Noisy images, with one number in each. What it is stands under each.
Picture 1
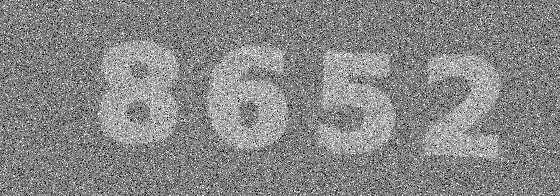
8652
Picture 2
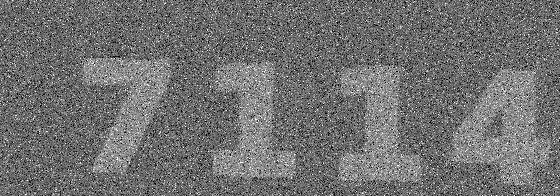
7114
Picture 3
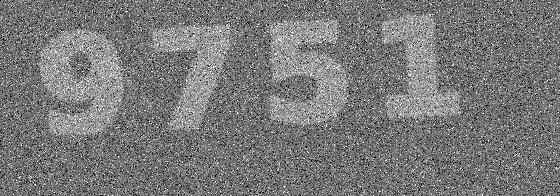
9751
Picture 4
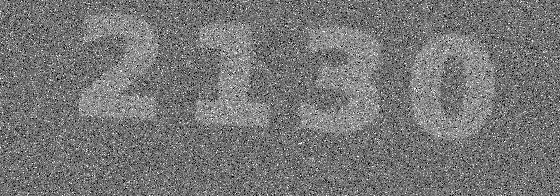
2130
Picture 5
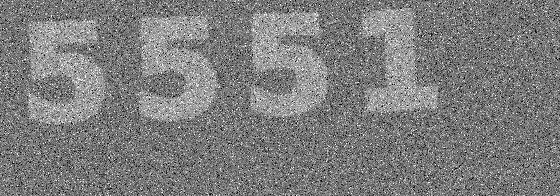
5551
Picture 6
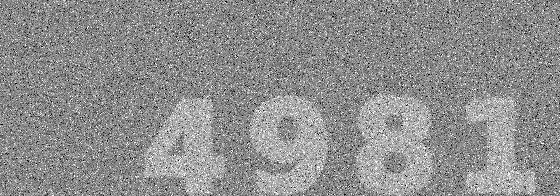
4981
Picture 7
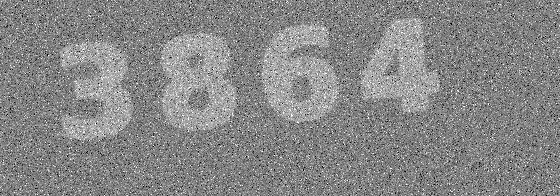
3864
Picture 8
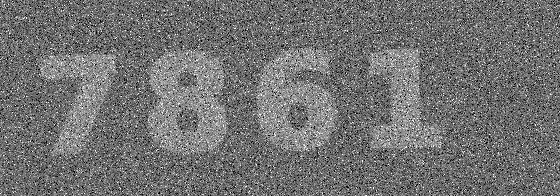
7861
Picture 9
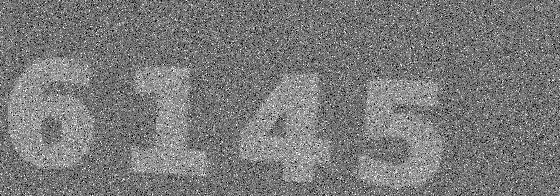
6145
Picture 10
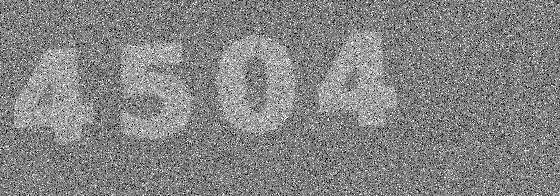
4504
